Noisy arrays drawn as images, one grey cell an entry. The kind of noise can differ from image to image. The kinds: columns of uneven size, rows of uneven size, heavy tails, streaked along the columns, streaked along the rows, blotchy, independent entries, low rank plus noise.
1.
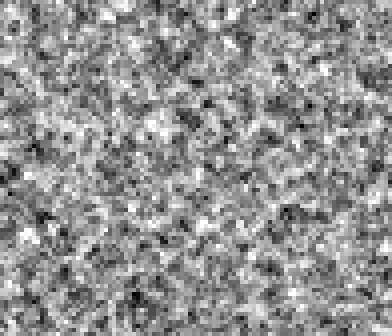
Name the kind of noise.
blotchy
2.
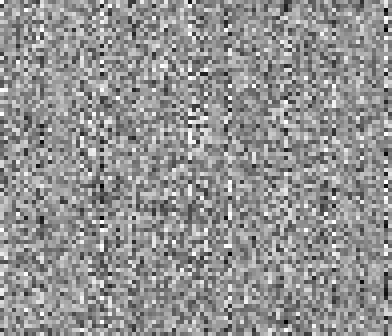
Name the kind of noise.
columns of uneven size
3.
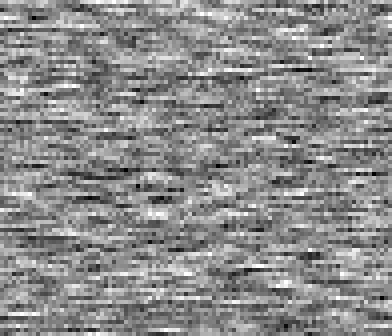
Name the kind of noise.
streaked along the rows
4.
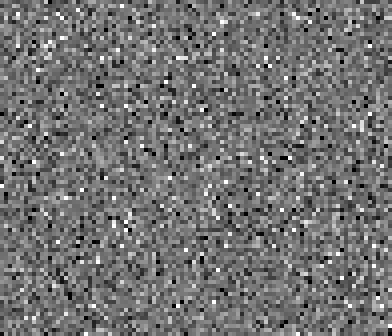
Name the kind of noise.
heavy tails
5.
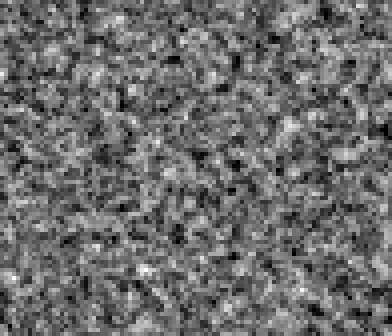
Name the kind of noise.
blotchy
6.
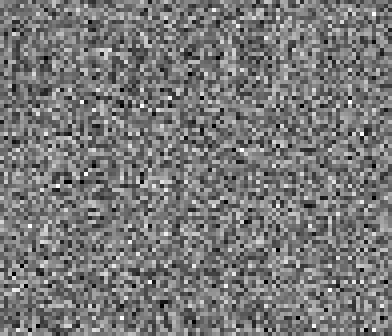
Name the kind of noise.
low rank plus noise
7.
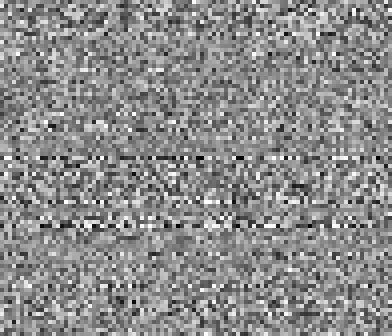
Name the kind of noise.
rows of uneven size
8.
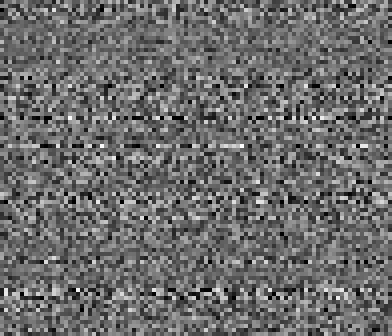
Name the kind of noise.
rows of uneven size
